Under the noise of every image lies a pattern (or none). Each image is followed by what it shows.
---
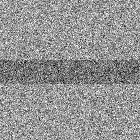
one band of rows
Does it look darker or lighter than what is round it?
darker
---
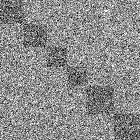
blocks along the diagonal
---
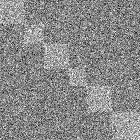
blocks along the diagonal
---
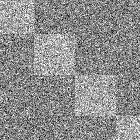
blocks along the diagonal
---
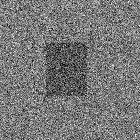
one block
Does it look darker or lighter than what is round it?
darker
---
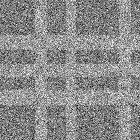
bands of rows crossing bands of columns
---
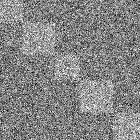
blocks along the diagonal
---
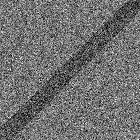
a diagonal band
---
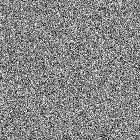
only noise
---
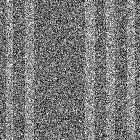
bands of columns
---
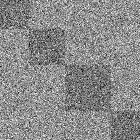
blocks along the diagonal
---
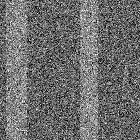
bands of columns
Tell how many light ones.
2
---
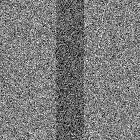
one band of columns
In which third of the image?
middle
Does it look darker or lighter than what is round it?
darker
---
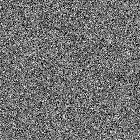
only noise
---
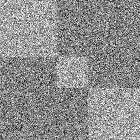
blocks along the diagonal
